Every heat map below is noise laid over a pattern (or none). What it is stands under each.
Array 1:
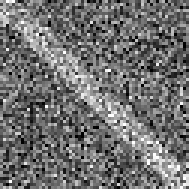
a diagonal band
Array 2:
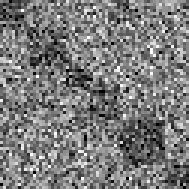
blocks along the diagonal
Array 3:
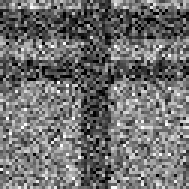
bands of rows crossing bands of columns
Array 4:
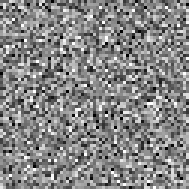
only noise
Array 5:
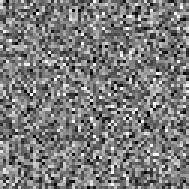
only noise
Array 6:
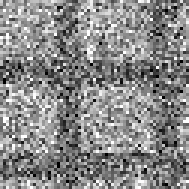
bands of rows crossing bands of columns
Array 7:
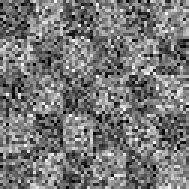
a checkerboard
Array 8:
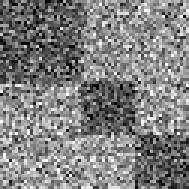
blocks along the diagonal
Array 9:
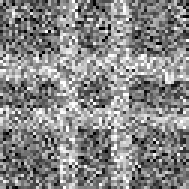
bands of rows crossing bands of columns
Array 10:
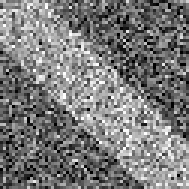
a diagonal band
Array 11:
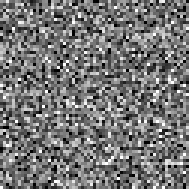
only noise
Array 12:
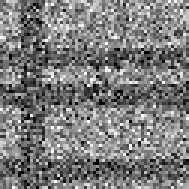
bands of rows crossing bands of columns
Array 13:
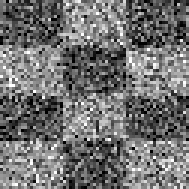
a checkerboard
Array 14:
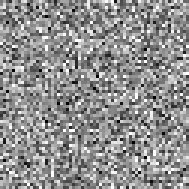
only noise
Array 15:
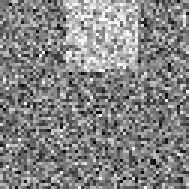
one block
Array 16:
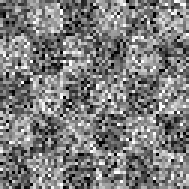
a checkerboard
